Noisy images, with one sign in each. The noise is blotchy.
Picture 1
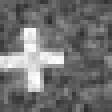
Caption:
light plus sign
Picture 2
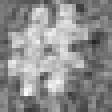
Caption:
light hash sign
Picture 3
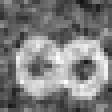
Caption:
light infinity sign
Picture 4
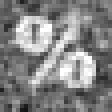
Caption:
light percent sign
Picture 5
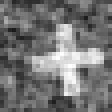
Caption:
light plus sign
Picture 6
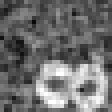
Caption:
light infinity sign
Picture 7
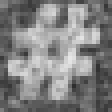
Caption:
light hash sign
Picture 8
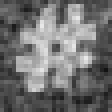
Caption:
light hash sign
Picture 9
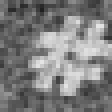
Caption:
light hash sign
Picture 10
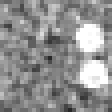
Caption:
light colon
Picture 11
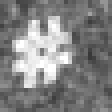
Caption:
light hash sign
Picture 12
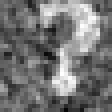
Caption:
light question mark
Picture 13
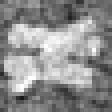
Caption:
light not-equal sign
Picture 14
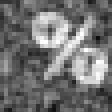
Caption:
light percent sign
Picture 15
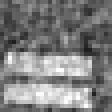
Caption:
light equals sign
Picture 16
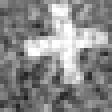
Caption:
light plus sign
